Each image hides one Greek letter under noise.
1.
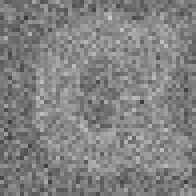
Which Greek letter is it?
alpha
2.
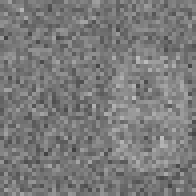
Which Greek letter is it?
theta
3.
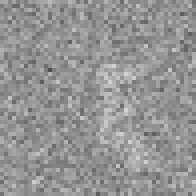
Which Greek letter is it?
xi
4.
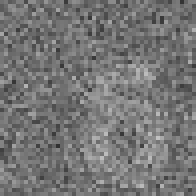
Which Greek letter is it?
delta
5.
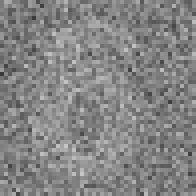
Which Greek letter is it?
delta
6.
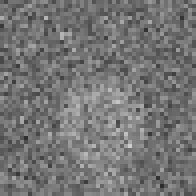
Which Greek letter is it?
phi
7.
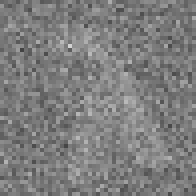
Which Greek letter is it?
lambda
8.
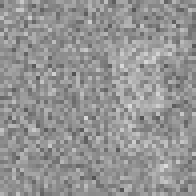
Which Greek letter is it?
xi
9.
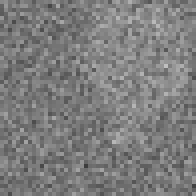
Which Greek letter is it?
phi
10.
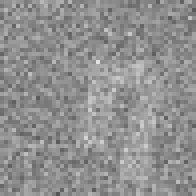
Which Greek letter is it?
eta
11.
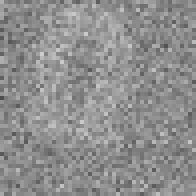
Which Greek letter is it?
omega
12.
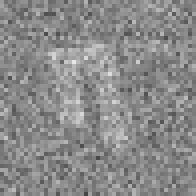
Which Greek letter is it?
eta
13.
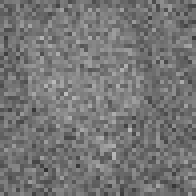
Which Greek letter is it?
phi
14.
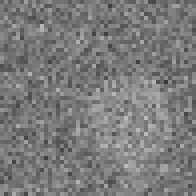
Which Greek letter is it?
phi
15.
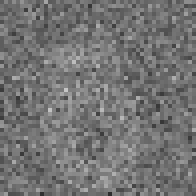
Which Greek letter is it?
delta
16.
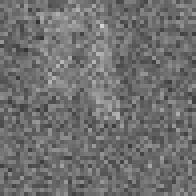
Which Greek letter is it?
eta
